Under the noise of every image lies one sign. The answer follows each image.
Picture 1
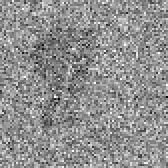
pilcrow
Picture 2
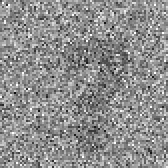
question mark
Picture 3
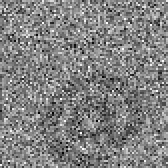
at sign
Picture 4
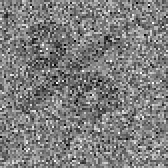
percent sign
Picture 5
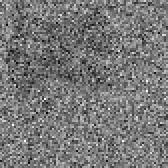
not-equal sign
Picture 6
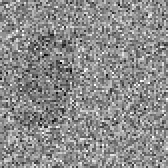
section sign
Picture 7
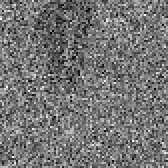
pilcrow
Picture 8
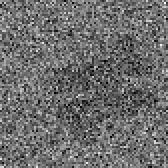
not-equal sign
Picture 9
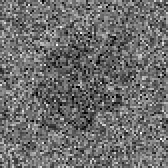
hash sign
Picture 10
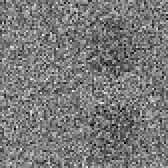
colon
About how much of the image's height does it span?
nearly all
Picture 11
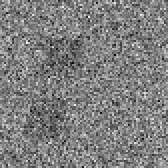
colon
